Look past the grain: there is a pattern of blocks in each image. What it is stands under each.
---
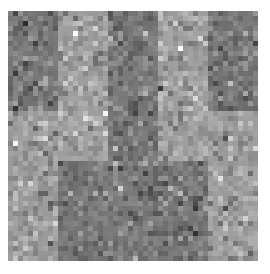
left and right mirror each other
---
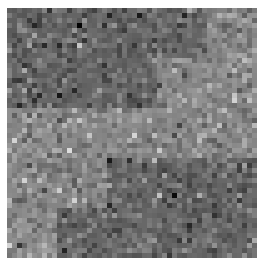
the same after a half turn
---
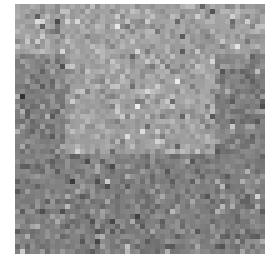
left and right mirror each other
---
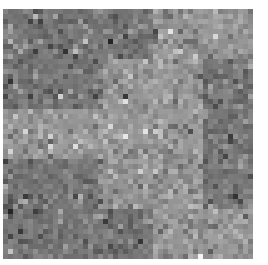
top and bottom mirror each other
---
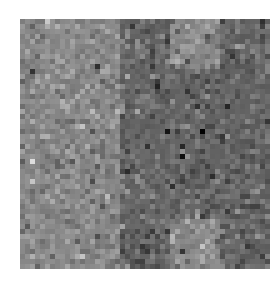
top and bottom mirror each other
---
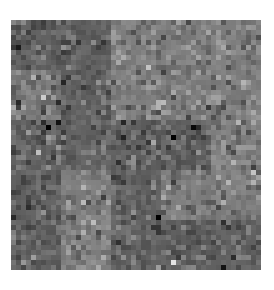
no symmetry
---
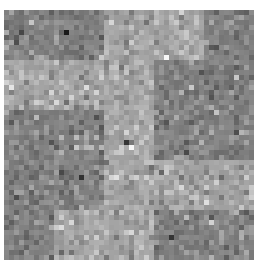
the same after a half turn
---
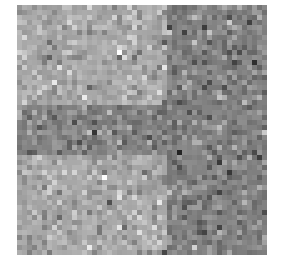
top and bottom mirror each other
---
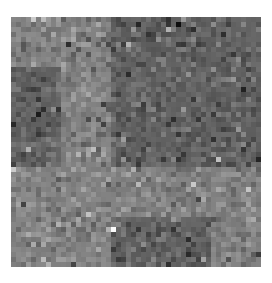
mirrored about the diagonal from the bottom left
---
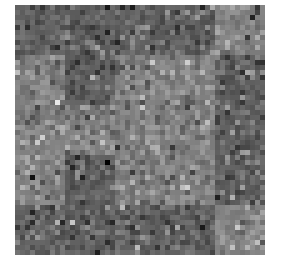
top and bottom mirror each other
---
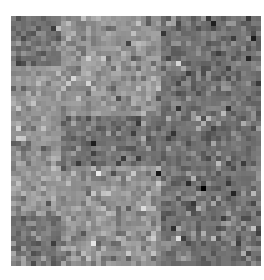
top and bottom mirror each other
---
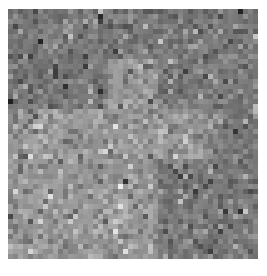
mirrored about the diagonal from the bottom left
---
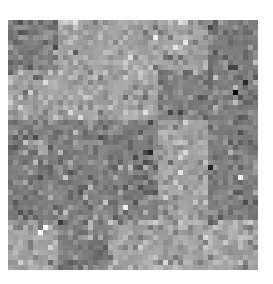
no symmetry
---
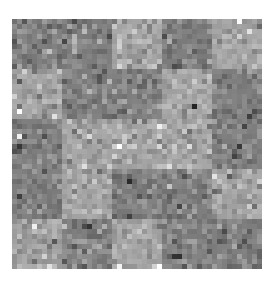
the same after a half turn
